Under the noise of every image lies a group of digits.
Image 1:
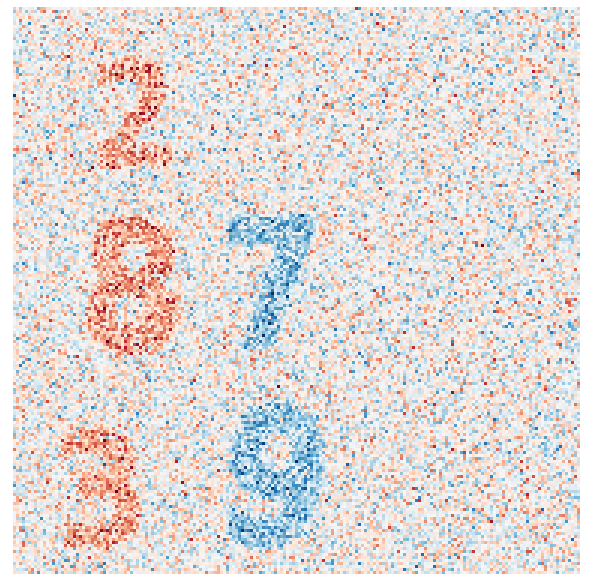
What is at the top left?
2
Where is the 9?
bottom middle
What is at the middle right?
nothing
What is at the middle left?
8
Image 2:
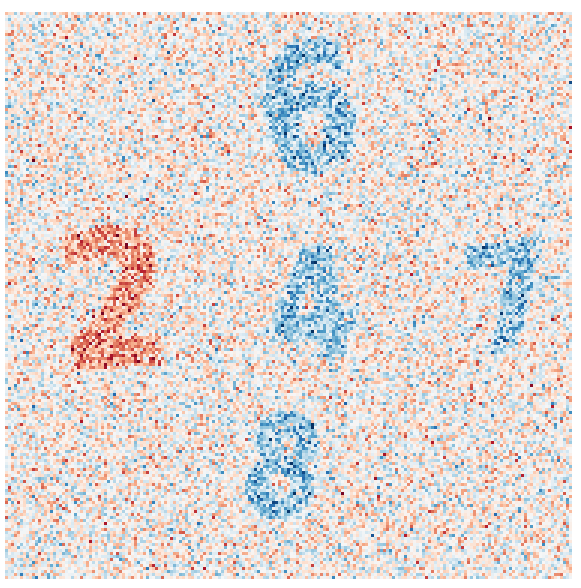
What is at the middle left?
2
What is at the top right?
nothing
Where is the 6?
top middle
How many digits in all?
5
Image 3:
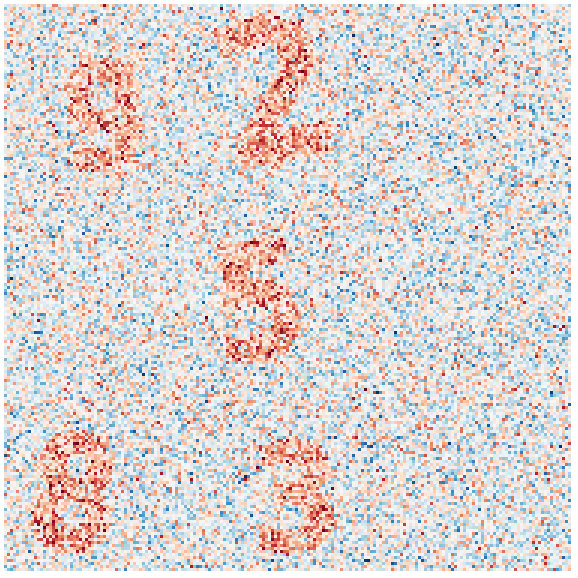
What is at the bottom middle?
3
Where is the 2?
top middle
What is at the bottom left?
8
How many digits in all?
5
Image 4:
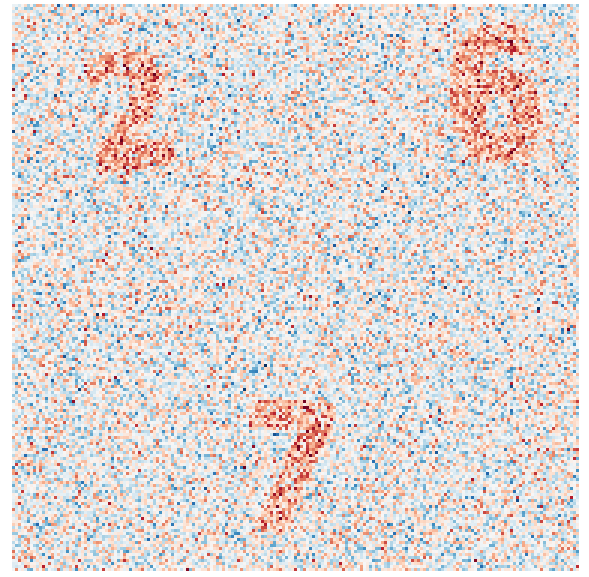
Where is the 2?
top left
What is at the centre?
nothing
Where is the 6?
top right
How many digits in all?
3
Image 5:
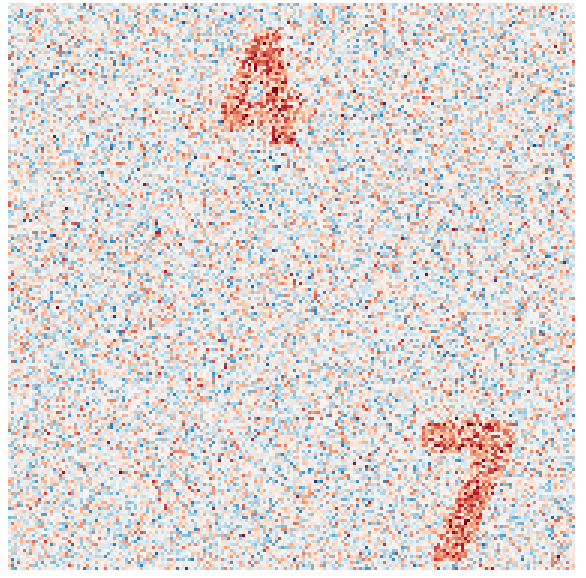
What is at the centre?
nothing
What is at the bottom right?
7
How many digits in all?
2
